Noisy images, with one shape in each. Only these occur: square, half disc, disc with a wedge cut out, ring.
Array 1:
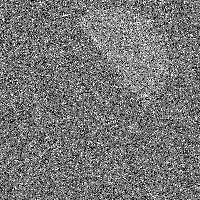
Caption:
light half disc
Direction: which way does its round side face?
up and right
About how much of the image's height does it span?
half
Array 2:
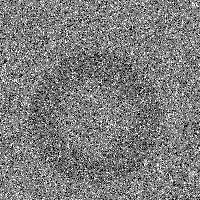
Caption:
dark ring
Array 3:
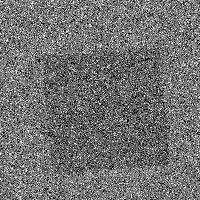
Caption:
dark square
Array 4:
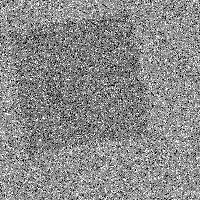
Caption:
dark square
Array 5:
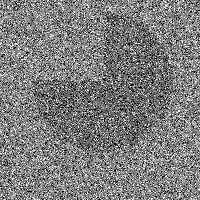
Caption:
dark disc with a wedge cut out
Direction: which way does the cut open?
up and left
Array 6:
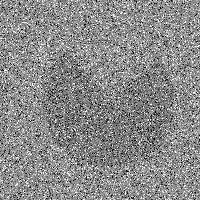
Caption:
dark disc with a wedge cut out
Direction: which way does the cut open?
up
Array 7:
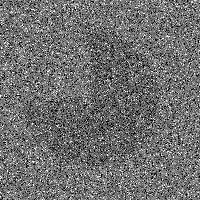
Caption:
dark disc with a wedge cut out
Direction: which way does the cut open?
up and left
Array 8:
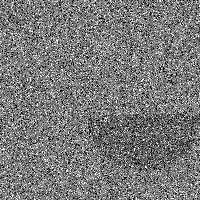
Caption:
dark half disc
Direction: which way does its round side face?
down
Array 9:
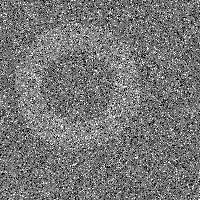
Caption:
light ring
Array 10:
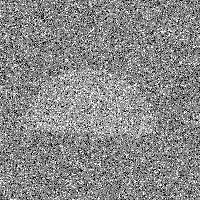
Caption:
light half disc
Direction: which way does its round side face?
up
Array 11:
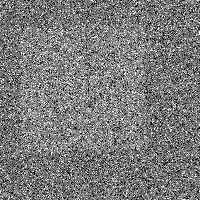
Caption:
light square
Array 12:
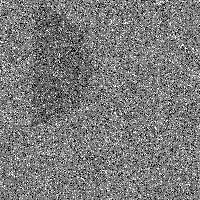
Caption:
dark half disc
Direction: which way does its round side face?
right
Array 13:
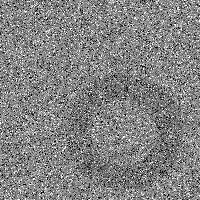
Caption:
dark ring
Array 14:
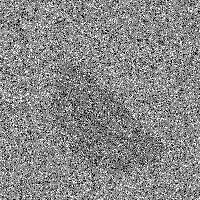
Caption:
dark half disc
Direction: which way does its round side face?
down and left
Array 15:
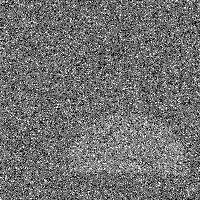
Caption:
light half disc
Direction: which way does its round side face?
up
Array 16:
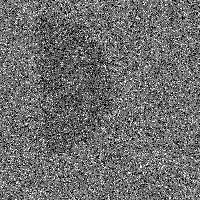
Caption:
dark half disc
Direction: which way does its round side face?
right
